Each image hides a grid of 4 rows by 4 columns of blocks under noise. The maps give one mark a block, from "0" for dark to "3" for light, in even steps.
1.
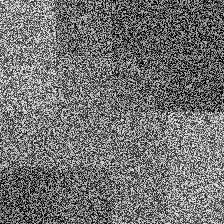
3 1 0 0
3 2 1 0
2 2 2 3
0 1 2 3
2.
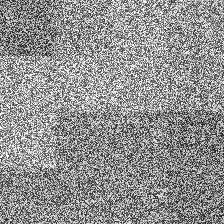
0 2 3 2
3 3 3 2
3 1 1 0
1 1 1 0
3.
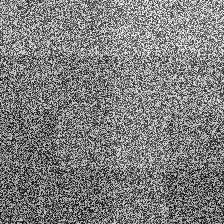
2 2 3 3
1 1 2 2
0 1 2 1
0 0 1 0
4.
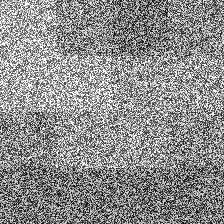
3 1 0 1
3 3 2 2
1 2 2 1
0 0 0 0
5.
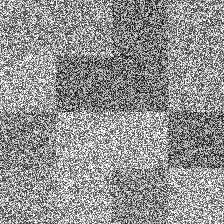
2 2 0 2
3 0 0 2
1 3 3 0
2 3 1 3
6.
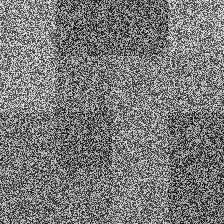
3 0 0 3
3 1 2 2
1 0 2 0
1 1 2 0
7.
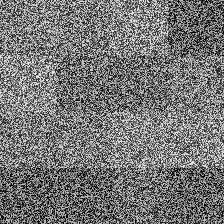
2 2 3 0
3 1 1 2
2 2 3 3
0 0 1 0
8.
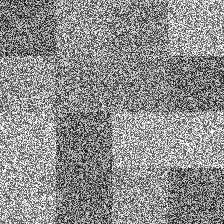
0 2 1 3
2 1 1 0
3 0 3 3
3 0 2 0
